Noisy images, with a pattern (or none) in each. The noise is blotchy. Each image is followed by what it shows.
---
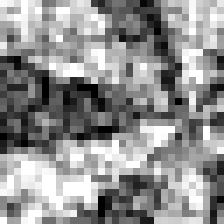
spokes from one point
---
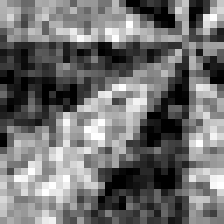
spokes from one point
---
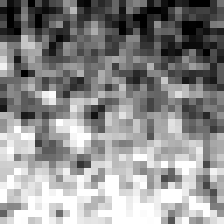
a smooth slope
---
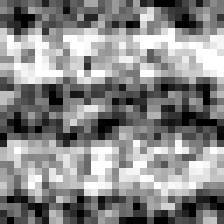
horizontal stripes
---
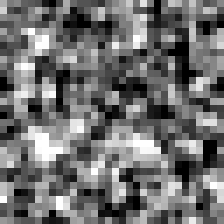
only noise
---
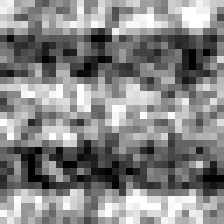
horizontal stripes
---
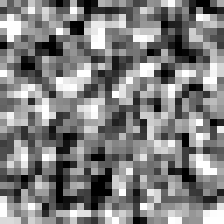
only noise
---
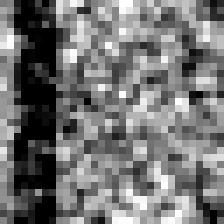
one vertical stripe
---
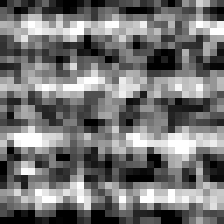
horizontal stripes
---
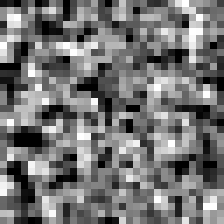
only noise
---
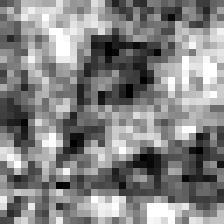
spokes from one point
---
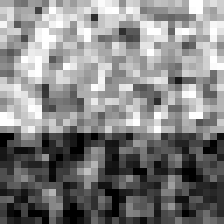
a sharp edge
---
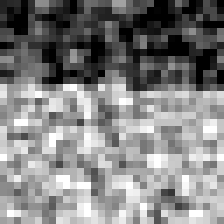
a sharp edge
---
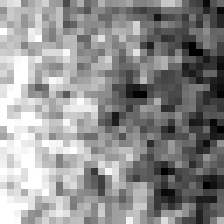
a smooth slope
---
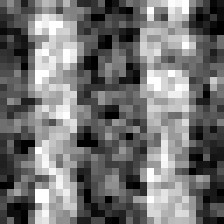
vertical stripes
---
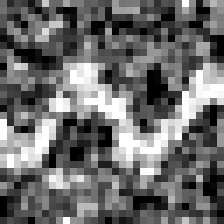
a wavy band
